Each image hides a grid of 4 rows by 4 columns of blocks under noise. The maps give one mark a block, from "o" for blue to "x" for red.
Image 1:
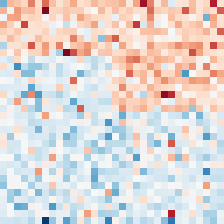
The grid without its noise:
xxxx
ooxx
oooo
oooo
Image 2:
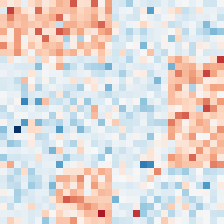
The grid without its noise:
xxoo
ooox
ooox
oxoo
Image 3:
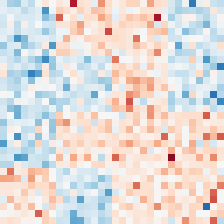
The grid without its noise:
oxxo
ooxo
oxxx
xoxx
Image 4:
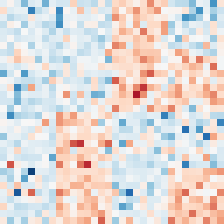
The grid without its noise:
ooxo
ooxx
oxoo
oxox
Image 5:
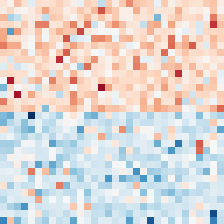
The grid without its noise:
xxxx
xxxx
oooo
oooo
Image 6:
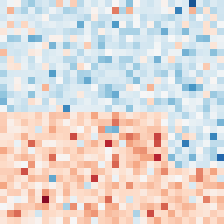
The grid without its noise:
oooo
oooo
xxxo
xxxx
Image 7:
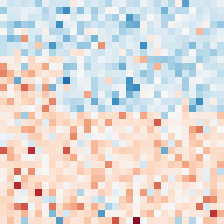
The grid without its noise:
oooo
xooo
xxxx
xxxx
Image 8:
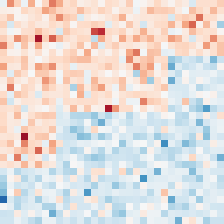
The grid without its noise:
xxxx
xxxo
xooo
oooo
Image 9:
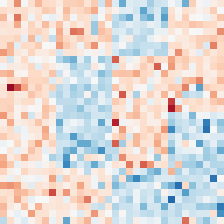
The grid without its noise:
xxox
xoxx
xoxo
xxoo
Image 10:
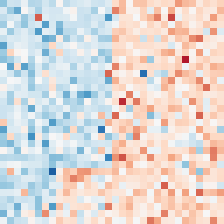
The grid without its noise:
ooxx
ooxx
ooxx
oxxx
